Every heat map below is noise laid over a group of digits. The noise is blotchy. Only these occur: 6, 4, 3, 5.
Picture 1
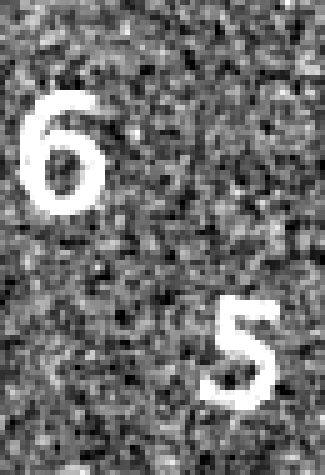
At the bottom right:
5
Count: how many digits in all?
2
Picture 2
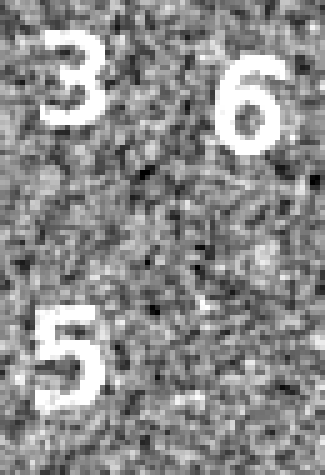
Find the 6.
top right
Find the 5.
bottom left
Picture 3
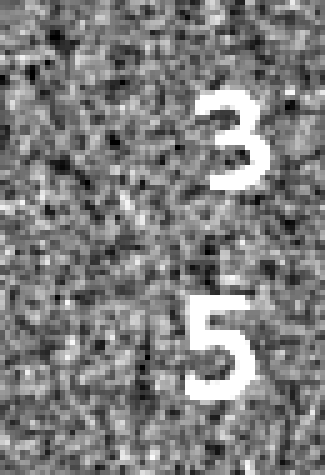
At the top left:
nothing
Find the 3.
top right
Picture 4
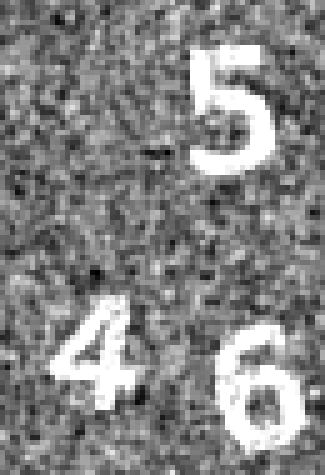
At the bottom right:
6
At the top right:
5
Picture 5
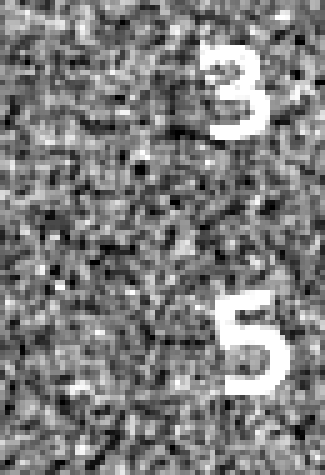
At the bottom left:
nothing
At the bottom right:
5
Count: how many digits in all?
2
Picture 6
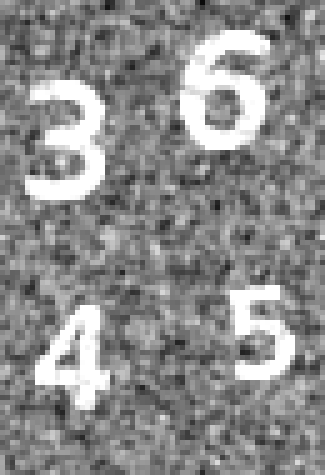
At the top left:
3
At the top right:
6
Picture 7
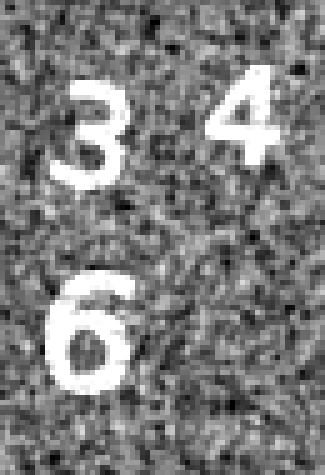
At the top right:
4
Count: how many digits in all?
3
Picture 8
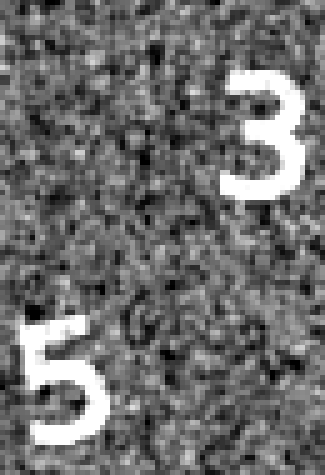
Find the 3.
top right
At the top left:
nothing
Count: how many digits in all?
2
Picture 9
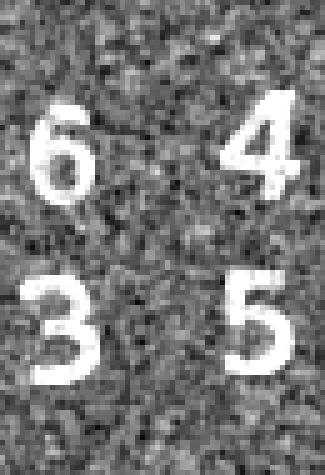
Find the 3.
bottom left
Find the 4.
top right
